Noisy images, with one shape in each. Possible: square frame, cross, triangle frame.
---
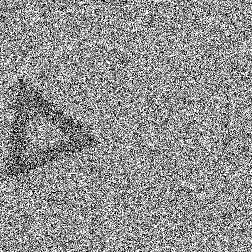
triangle frame
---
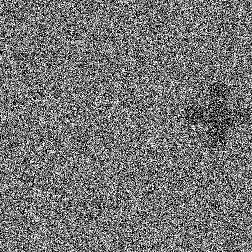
cross
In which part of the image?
middle right
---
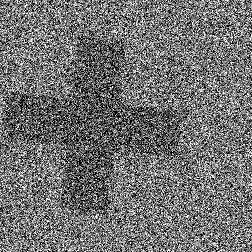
cross
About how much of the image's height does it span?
two thirds
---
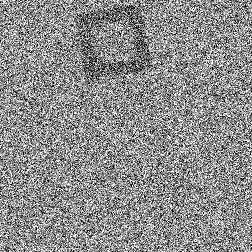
square frame
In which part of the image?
top middle
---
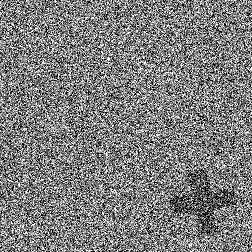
cross
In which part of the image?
bottom right
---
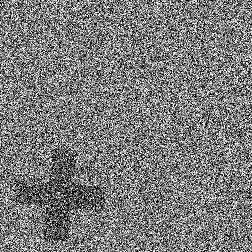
cross
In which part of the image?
bottom left
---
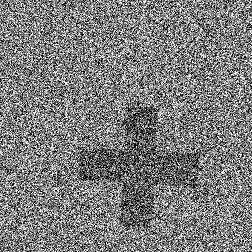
cross
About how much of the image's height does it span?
half
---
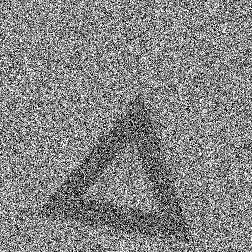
triangle frame
